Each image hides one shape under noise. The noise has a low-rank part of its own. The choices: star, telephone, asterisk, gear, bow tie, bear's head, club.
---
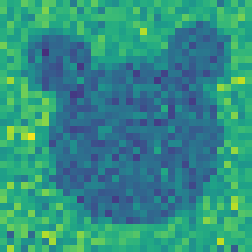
bear's head
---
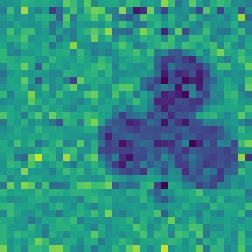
club
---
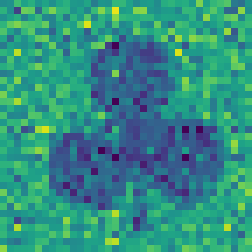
club
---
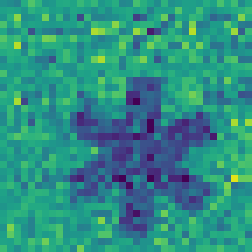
asterisk
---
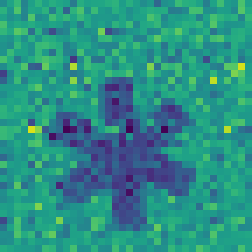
asterisk
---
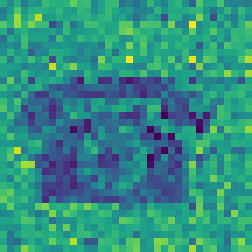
telephone
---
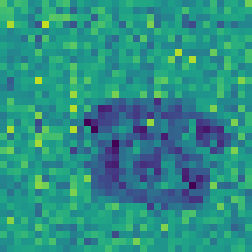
telephone
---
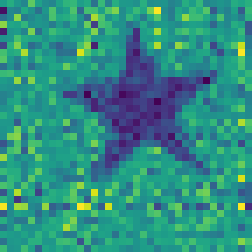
star
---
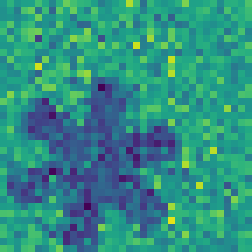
asterisk
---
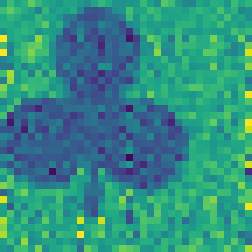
club
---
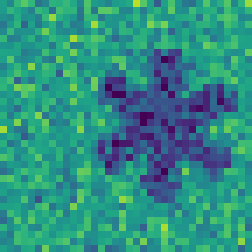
asterisk
